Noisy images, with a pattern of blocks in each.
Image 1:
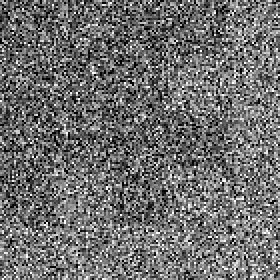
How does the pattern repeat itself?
mirrored about the diagonal from the top left
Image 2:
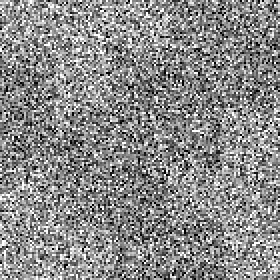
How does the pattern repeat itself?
mirrored about the diagonal from the bottom left
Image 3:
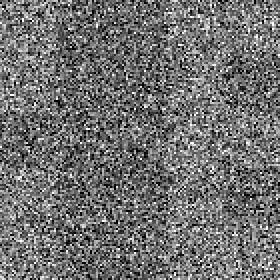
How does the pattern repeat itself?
top and bottom mirror each other
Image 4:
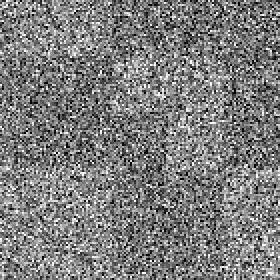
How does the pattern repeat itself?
mirrored about the diagonal from the bottom left
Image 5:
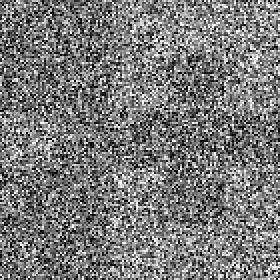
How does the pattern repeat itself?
top and bottom mirror each other
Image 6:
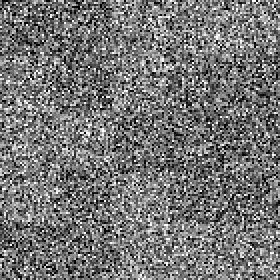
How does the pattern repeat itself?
top and bottom mirror each other
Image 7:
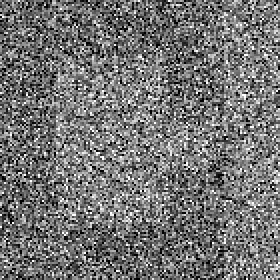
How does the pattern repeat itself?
top and bottom mirror each other
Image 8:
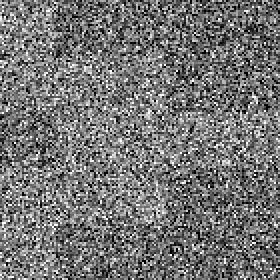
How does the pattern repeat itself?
top and bottom mirror each other
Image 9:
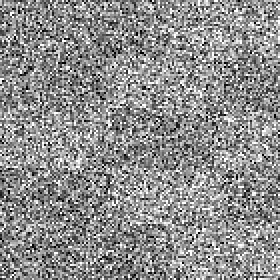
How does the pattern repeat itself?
top and bottom mirror each other
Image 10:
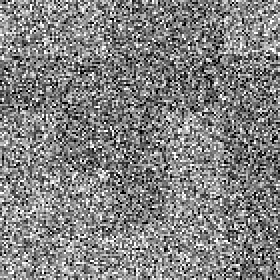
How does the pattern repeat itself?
no symmetry
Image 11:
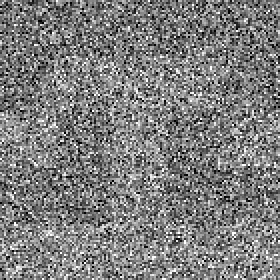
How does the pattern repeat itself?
left and right mirror each other
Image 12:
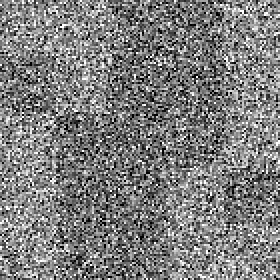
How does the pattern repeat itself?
the same after a half turn
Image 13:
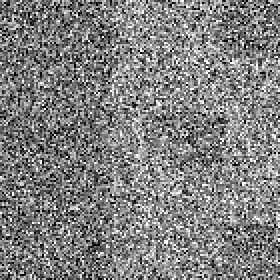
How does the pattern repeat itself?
top and bottom mirror each other
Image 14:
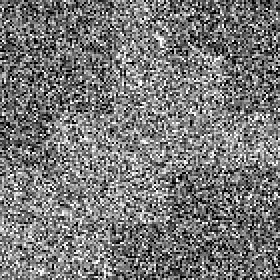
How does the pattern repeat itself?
mirrored about the diagonal from the bottom left
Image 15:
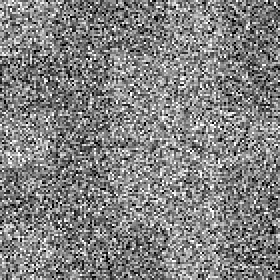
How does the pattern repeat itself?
top and bottom mirror each other
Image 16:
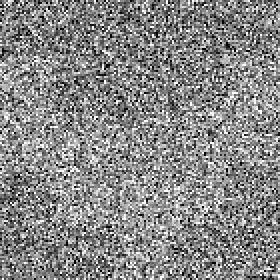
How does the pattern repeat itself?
left and right mirror each other
